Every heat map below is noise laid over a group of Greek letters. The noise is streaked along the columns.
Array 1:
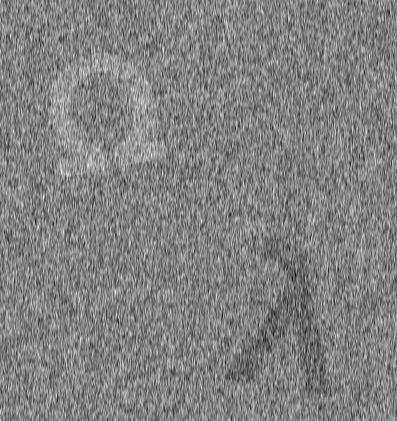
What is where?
top left: light omega; bottom right: dark lambda
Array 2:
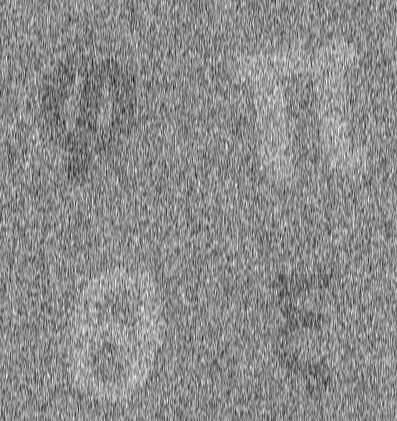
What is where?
top left: dark phi; top right: light pi; bottom left: light theta; bottom right: dark xi
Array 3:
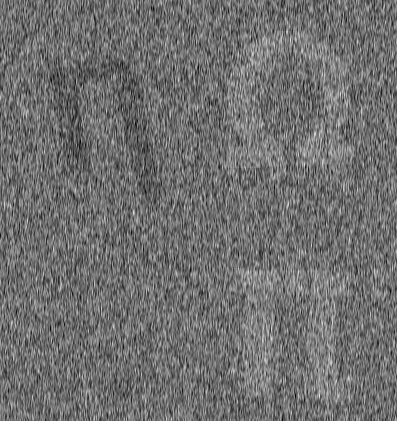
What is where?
top left: dark eta; top right: light omega; bottom right: light pi
